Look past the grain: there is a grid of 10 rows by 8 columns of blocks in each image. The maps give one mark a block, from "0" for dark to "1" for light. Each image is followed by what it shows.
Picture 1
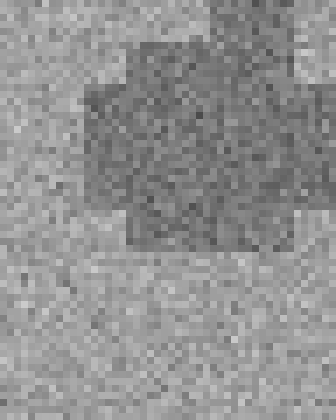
1 1 1 1 1 0 0 1
1 1 1 0 0 0 0 1
1 1 0 0 0 0 0 0
1 1 0 0 0 0 0 0
1 1 0 0 0 0 0 0
1 1 1 0 0 0 0 1
1 1 1 1 1 1 1 1
1 1 1 1 1 1 1 1
1 1 1 1 1 1 1 1
1 1 1 1 1 1 1 1
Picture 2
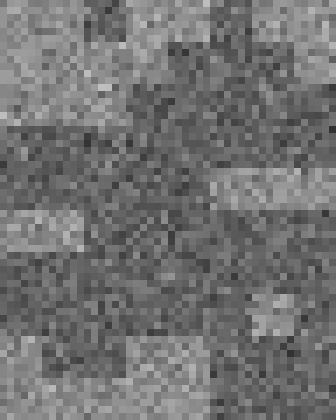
1 1 0 1 1 0 1 1
1 1 1 1 0 0 0 1
1 1 1 0 0 0 0 0
0 0 0 0 0 0 0 0
0 0 0 0 0 1 1 1
1 1 0 0 0 0 0 0
0 0 0 0 0 0 0 0
0 0 0 0 0 0 1 0
1 0 0 1 1 0 0 0
1 1 1 1 1 0 0 0
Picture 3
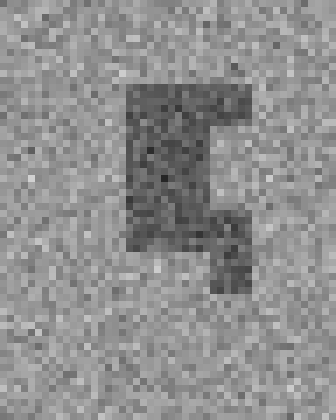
1 1 1 1 1 1 1 1
1 1 1 1 1 1 1 1
1 1 1 0 0 0 1 1
1 1 1 0 0 1 1 1
1 1 1 0 0 1 1 1
1 1 1 0 0 0 1 1
1 1 1 1 1 0 1 1
1 1 1 1 1 1 1 1
1 1 1 1 1 1 1 1
1 1 1 1 1 1 1 1
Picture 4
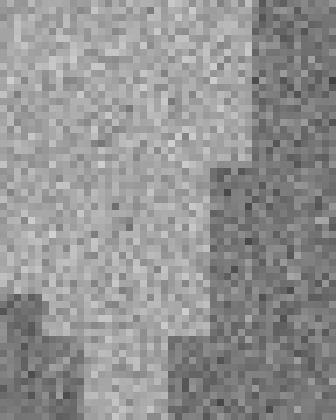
1 1 1 1 1 1 0 0
1 1 1 1 1 1 0 0
1 1 1 1 1 1 0 0
1 1 1 1 1 1 0 0
1 1 1 1 1 0 0 0
1 1 1 1 1 0 0 0
1 1 1 1 1 0 0 0
0 1 1 1 1 0 0 0
0 0 1 1 0 0 0 0
0 0 1 1 0 0 0 0
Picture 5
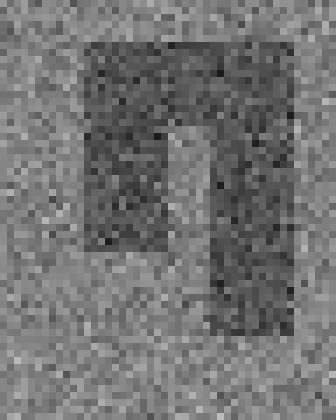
1 1 1 1 1 1 1 1
1 1 0 0 0 0 0 1
1 1 0 0 0 0 0 1
1 1 0 0 1 0 0 1
1 1 0 0 1 0 0 1
1 1 0 0 1 0 0 1
1 1 1 1 1 0 0 1
1 1 1 1 1 0 0 1
1 1 1 1 1 1 1 1
1 1 1 1 1 1 1 1
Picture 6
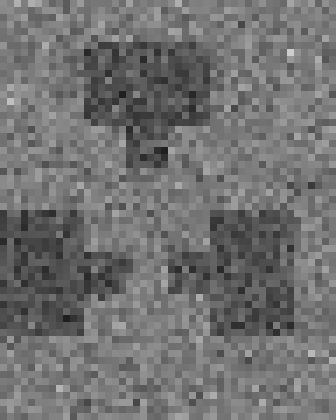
1 1 1 1 1 1 1 1
1 1 0 0 0 1 1 1
1 1 0 0 0 1 1 1
1 1 1 0 1 1 1 1
1 1 1 1 1 1 1 1
0 0 1 1 1 0 0 1
0 0 0 1 0 0 0 1
0 0 1 1 1 0 0 1
1 1 1 1 1 1 1 1
1 1 1 1 1 1 1 1
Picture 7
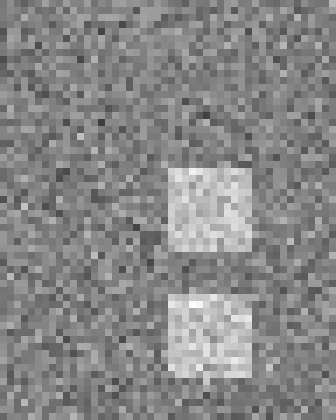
0 0 0 0 0 0 0 0
0 0 0 0 0 0 0 0
0 0 0 0 0 0 0 0
0 0 0 0 0 0 0 0
0 0 0 0 1 1 0 0
0 0 0 0 1 1 0 0
0 0 0 0 0 0 0 0
0 0 0 0 1 1 0 0
0 0 0 0 1 1 0 0
0 0 0 0 0 0 0 0
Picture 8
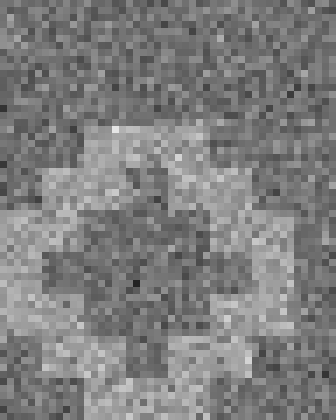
0 0 0 0 0 0 0 0
0 0 0 0 0 0 0 0
0 0 0 0 0 0 0 0
0 0 1 1 1 0 0 0
0 1 1 0 1 1 0 0
1 1 0 0 0 1 1 0
1 0 0 0 0 0 1 0
1 1 0 0 0 1 1 0
0 1 1 0 1 1 0 0
0 0 1 1 1 0 0 0
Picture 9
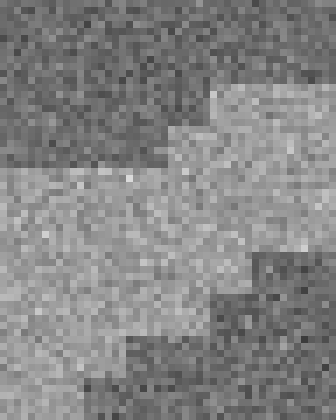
0 0 0 0 0 0 0 0
0 0 0 0 0 0 0 0
0 0 0 0 0 1 1 1
0 0 0 0 1 1 1 1
1 1 1 1 1 1 1 1
1 1 1 1 1 1 1 1
1 1 1 1 1 1 0 0
1 1 1 1 1 0 0 0
1 1 1 0 0 0 0 0
1 1 0 0 0 0 0 0
